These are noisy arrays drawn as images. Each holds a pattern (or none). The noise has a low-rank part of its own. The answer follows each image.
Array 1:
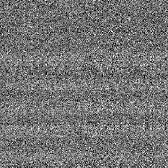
bands of rows
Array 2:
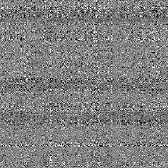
bands of rows
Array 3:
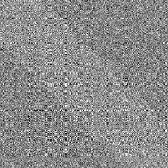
a diagonal band
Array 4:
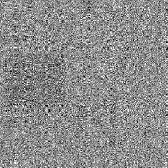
one block
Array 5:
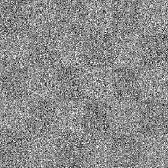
a checkerboard
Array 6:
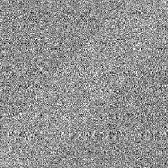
a diagonal band
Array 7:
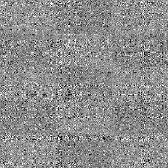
a checkerboard
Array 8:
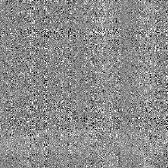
bands of rows crossing bands of columns
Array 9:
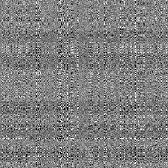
bands of rows
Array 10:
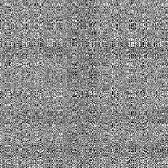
bands of rows crossing bands of columns
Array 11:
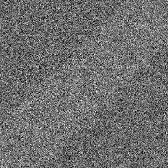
a diagonal band
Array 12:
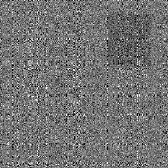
one block
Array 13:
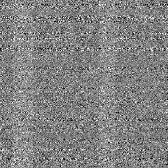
bands of columns
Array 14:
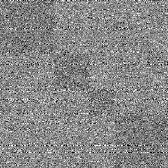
blocks along the diagonal
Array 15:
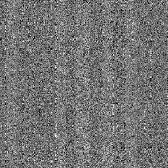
bands of columns
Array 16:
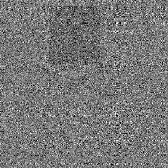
one block
